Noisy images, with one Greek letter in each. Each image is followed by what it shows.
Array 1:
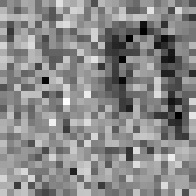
eta
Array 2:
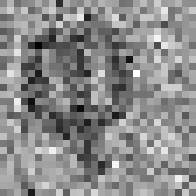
phi
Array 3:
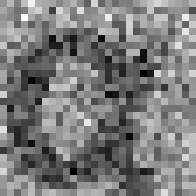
alpha
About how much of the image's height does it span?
nearly all
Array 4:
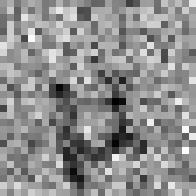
mu
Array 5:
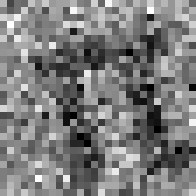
pi
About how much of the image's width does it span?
nearly all
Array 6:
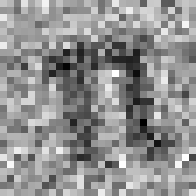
pi
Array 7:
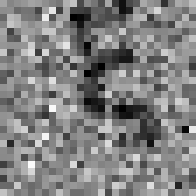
xi
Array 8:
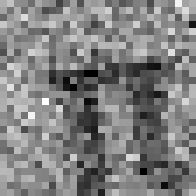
pi
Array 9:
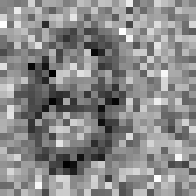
theta
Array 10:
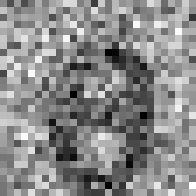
theta
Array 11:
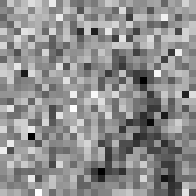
lambda
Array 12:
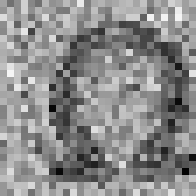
omega
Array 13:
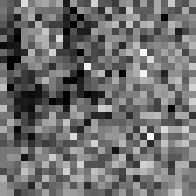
mu
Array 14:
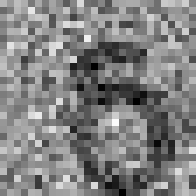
delta
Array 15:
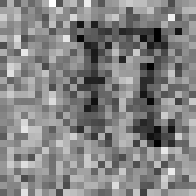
pi
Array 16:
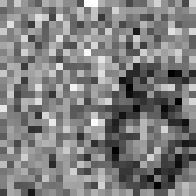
delta
